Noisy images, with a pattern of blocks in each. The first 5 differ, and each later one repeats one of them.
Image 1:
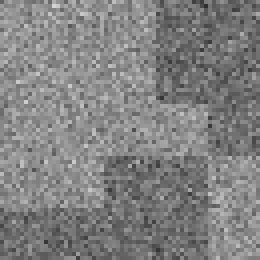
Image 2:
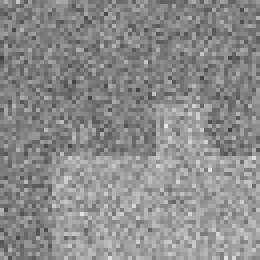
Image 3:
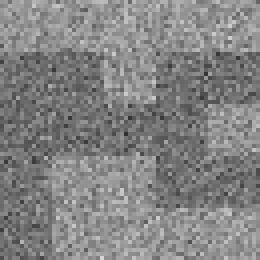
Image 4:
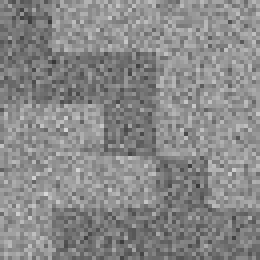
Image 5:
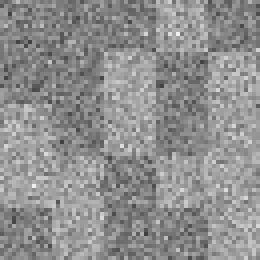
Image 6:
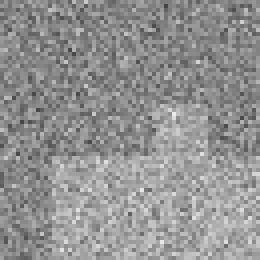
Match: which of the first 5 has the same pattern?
2
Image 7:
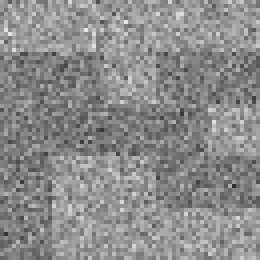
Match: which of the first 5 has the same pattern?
3
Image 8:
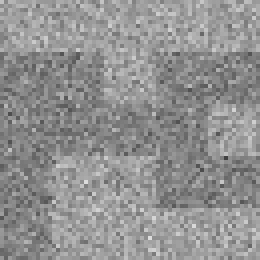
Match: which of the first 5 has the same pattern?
3
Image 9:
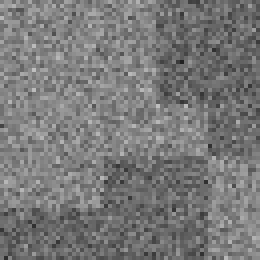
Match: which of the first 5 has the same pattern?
1
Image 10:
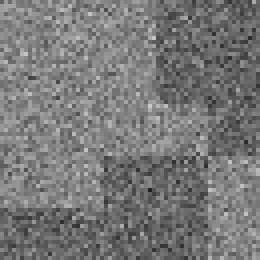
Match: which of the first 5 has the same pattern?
1
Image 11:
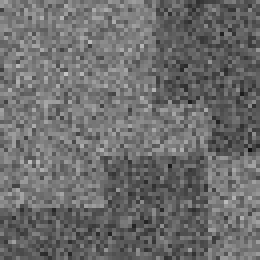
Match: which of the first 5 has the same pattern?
1
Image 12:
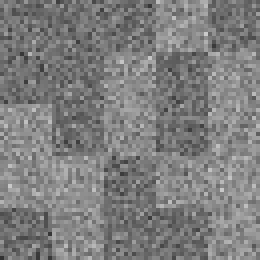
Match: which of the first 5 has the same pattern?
5
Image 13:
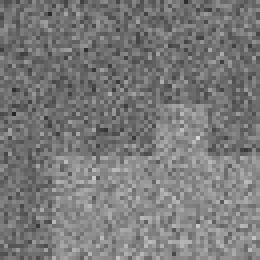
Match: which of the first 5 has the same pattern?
2
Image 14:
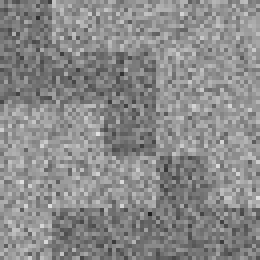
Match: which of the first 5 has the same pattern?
4
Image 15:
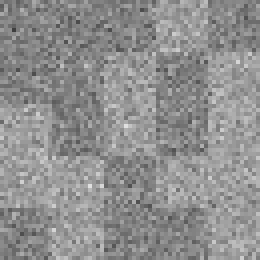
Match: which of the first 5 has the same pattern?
5
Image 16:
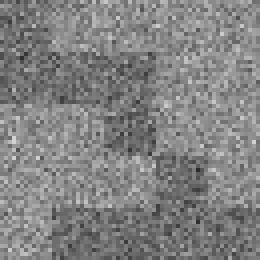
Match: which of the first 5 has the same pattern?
4
